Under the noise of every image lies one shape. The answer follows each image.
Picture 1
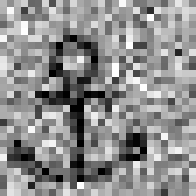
anchor
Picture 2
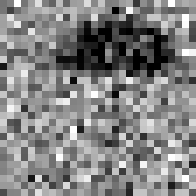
umbrella
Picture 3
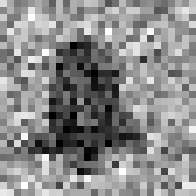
bell
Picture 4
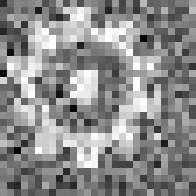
gear
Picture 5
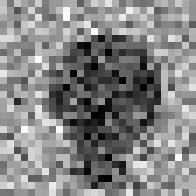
light bulb
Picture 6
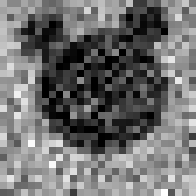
bear's head
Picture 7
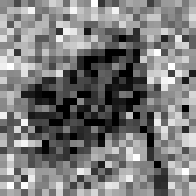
flag
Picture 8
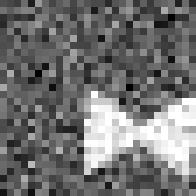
bow tie
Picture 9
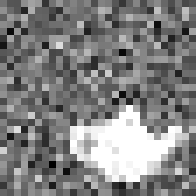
teapot
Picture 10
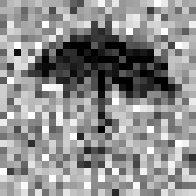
umbrella
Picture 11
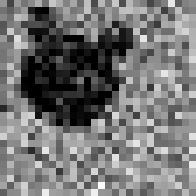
bear's head
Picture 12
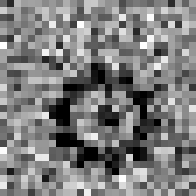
gear
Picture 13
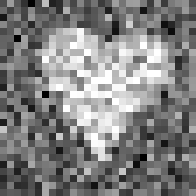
heart
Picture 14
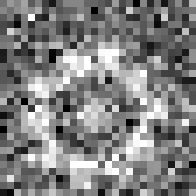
gear
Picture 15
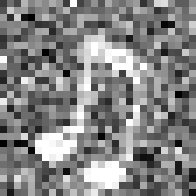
pair of musical notes
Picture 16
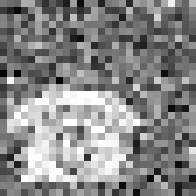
telephone
